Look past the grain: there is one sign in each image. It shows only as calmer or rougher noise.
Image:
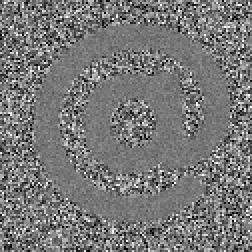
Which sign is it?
at sign
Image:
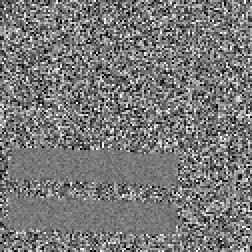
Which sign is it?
equals sign
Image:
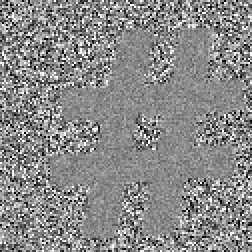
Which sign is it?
hash sign
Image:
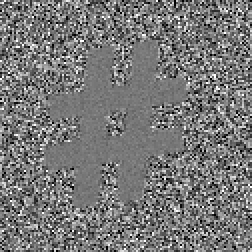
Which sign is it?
hash sign
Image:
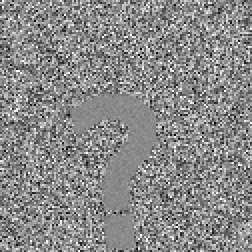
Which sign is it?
question mark
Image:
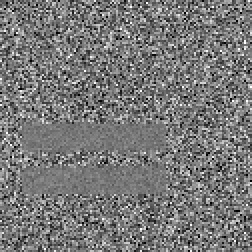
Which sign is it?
equals sign
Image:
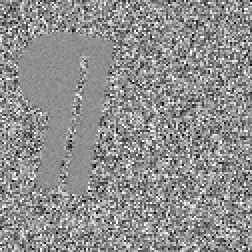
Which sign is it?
pilcrow
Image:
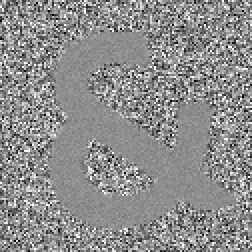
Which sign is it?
ampersand
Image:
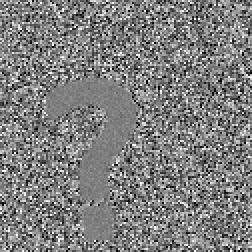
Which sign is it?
question mark
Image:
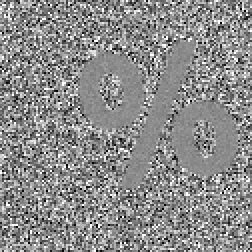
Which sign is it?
percent sign
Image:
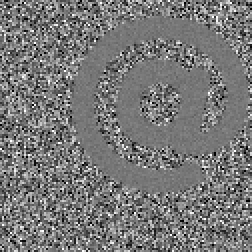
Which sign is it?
at sign
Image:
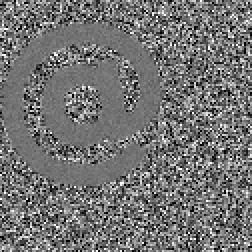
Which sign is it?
at sign
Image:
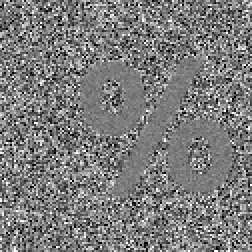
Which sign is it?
percent sign
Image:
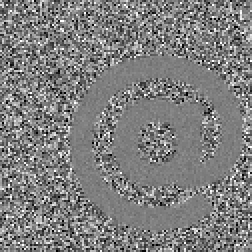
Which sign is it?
at sign
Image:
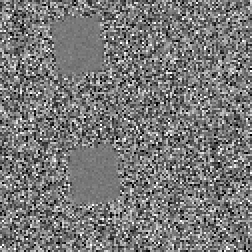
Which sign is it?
colon
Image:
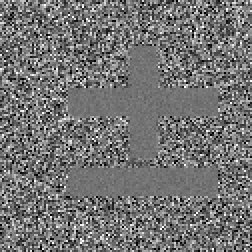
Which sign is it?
plus-minus sign
